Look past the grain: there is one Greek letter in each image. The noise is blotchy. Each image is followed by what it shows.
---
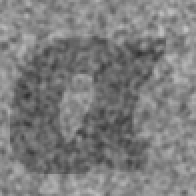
alpha
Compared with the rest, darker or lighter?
darker
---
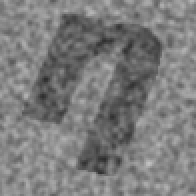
eta
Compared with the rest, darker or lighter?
darker
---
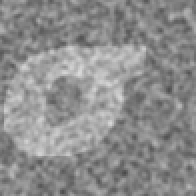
sigma
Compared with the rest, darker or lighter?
lighter
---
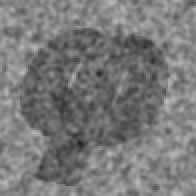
phi
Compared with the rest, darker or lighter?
darker
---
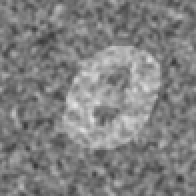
theta
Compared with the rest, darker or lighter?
lighter
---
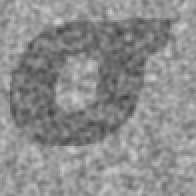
sigma
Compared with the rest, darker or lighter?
darker
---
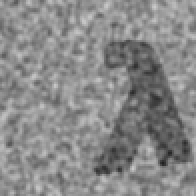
lambda
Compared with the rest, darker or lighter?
darker
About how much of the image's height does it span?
two thirds
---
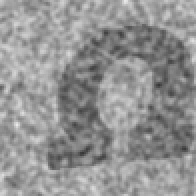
omega
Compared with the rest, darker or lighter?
darker
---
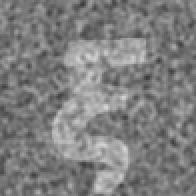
xi
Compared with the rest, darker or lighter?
lighter
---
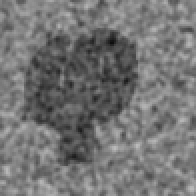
phi
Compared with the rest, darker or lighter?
darker
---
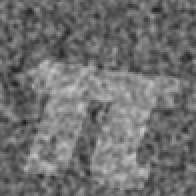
pi
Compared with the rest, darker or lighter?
lighter
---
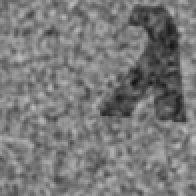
lambda
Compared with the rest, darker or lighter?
darker
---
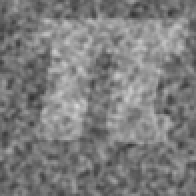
pi
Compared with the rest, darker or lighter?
lighter
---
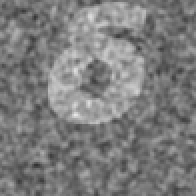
delta
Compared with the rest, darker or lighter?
lighter
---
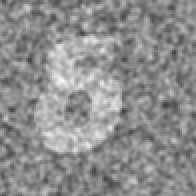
delta
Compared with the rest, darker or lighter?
lighter
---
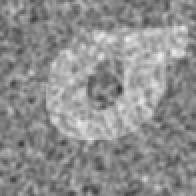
sigma
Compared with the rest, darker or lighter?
lighter
